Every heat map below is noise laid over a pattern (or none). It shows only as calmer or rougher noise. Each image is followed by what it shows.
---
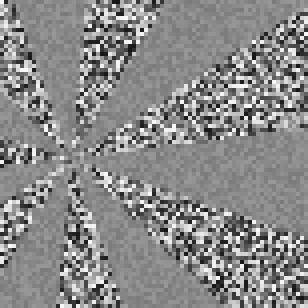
spokes from one point
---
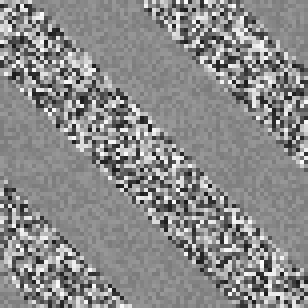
diagonal stripes
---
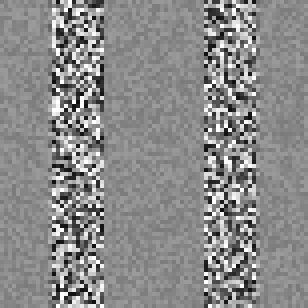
vertical stripes
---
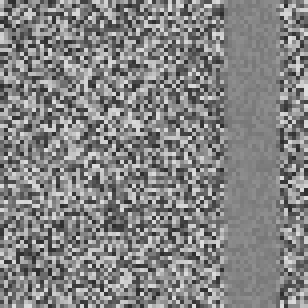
one vertical stripe
